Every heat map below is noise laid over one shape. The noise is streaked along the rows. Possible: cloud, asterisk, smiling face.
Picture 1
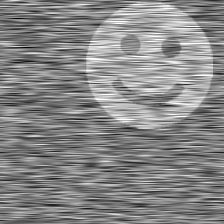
smiling face
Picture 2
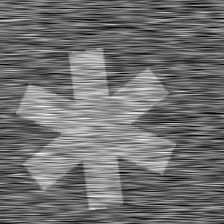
asterisk
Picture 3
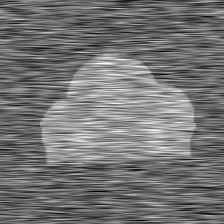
cloud
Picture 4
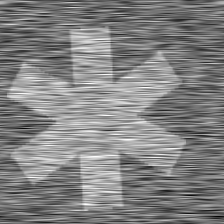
asterisk
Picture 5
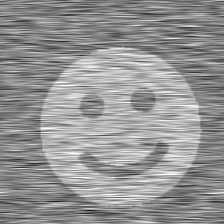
smiling face
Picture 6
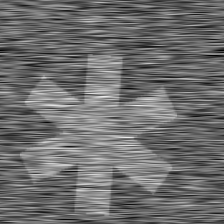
asterisk
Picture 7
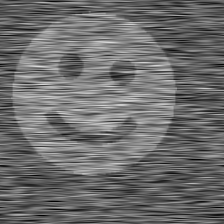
smiling face
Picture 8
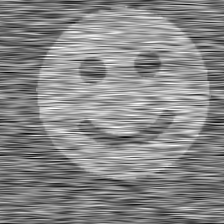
smiling face
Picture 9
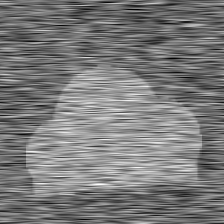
cloud
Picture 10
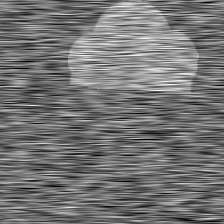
cloud
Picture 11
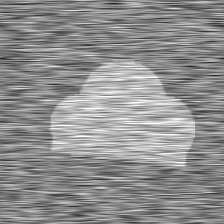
cloud
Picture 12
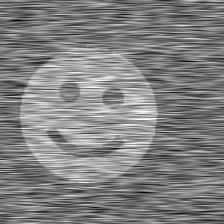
smiling face
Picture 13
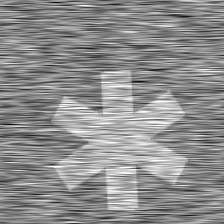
asterisk
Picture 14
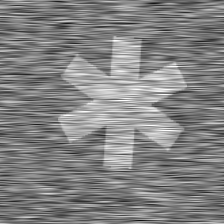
asterisk
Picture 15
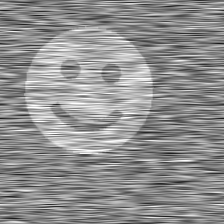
smiling face
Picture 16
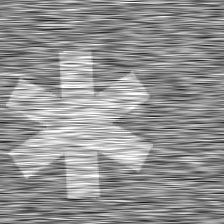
asterisk
